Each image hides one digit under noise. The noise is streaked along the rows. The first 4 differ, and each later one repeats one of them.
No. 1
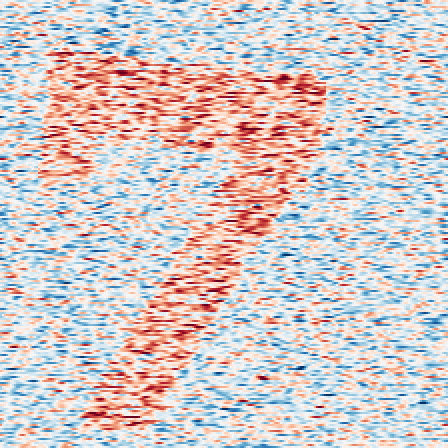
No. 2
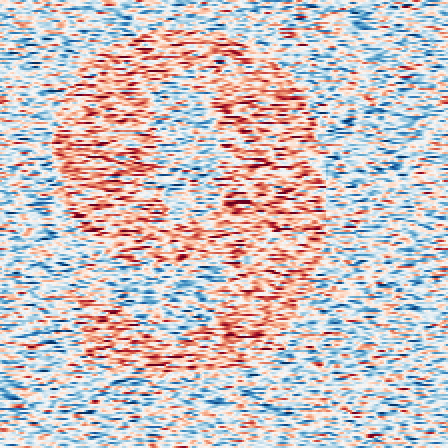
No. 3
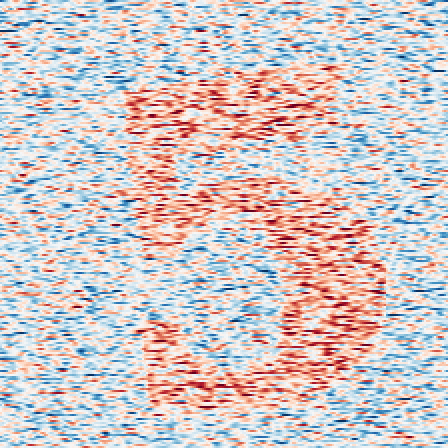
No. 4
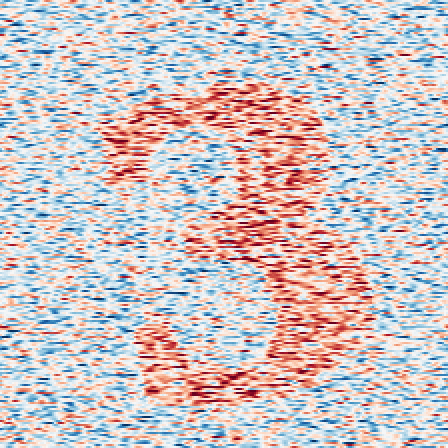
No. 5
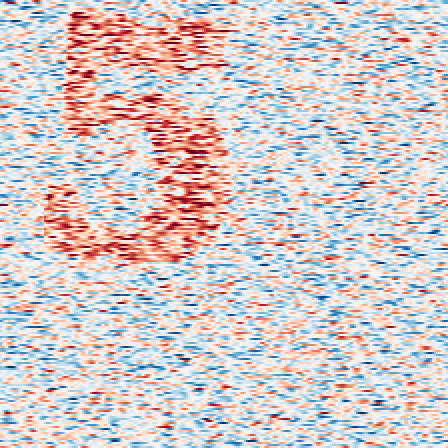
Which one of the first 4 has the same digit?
3
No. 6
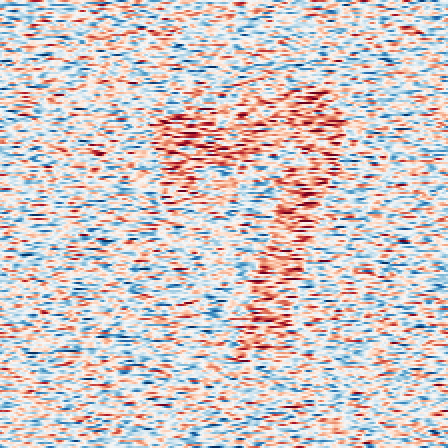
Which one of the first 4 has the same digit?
1
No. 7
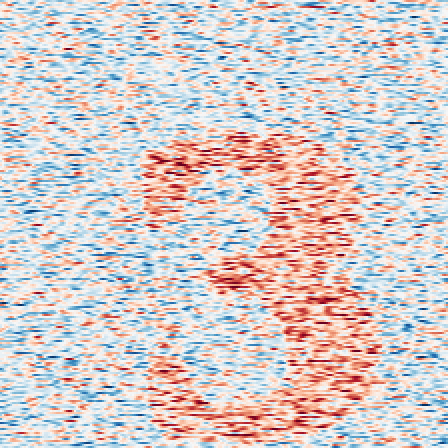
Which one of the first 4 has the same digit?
4
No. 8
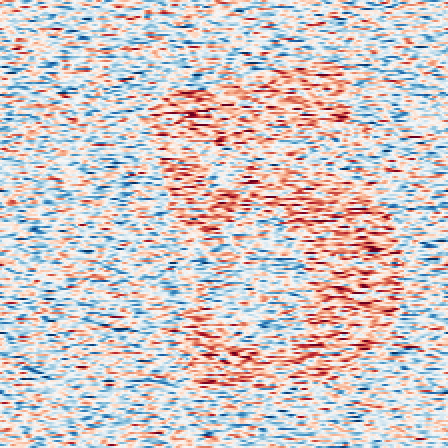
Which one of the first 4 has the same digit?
3
